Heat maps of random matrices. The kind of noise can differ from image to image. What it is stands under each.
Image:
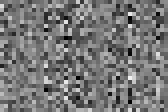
columns of uneven size
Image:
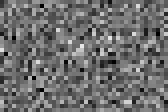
low rank plus noise
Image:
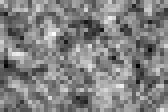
blotchy
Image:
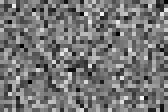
independent entries
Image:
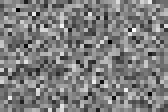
independent entries
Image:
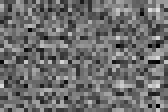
low rank plus noise
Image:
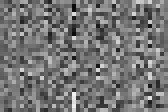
columns of uneven size
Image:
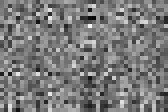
low rank plus noise
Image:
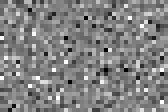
heavy tails
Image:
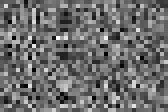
low rank plus noise
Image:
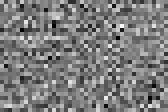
low rank plus noise
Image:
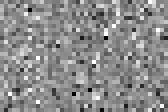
heavy tails
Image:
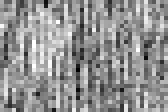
streaked along the columns
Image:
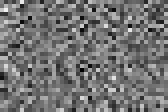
low rank plus noise
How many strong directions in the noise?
three or four
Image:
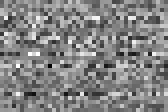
rows of uneven size
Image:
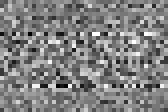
rows of uneven size
